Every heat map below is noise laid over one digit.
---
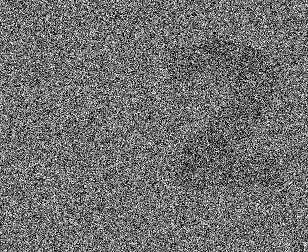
2
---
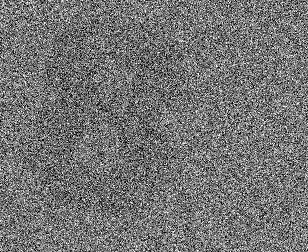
8
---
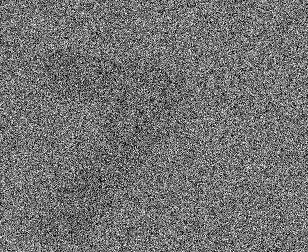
7
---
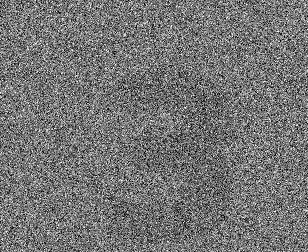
3
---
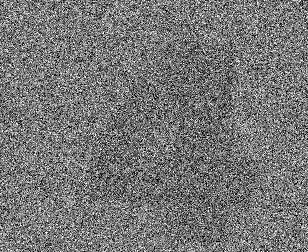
4
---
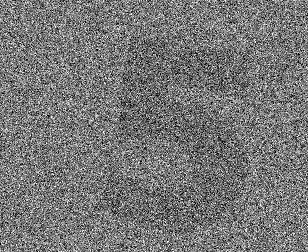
5
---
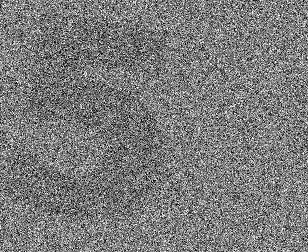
5
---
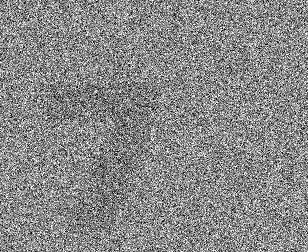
7
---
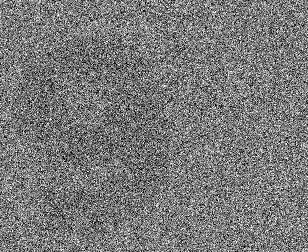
9
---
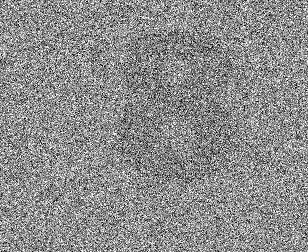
8
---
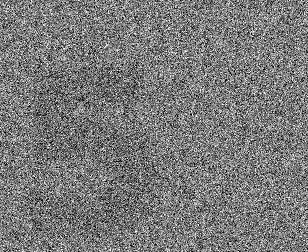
5
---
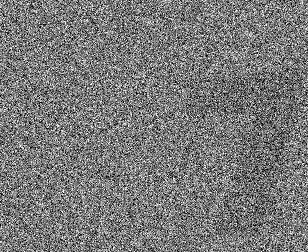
7
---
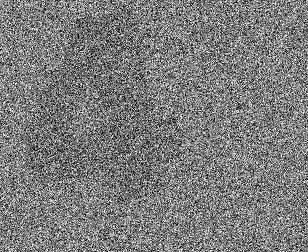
4
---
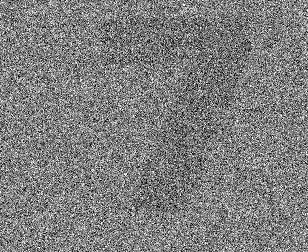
7
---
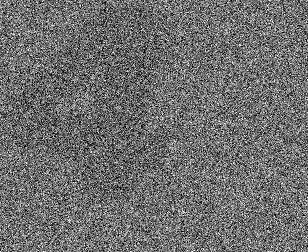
4
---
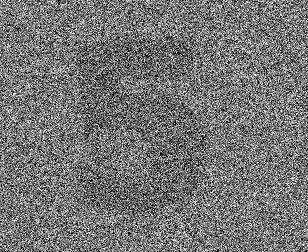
5
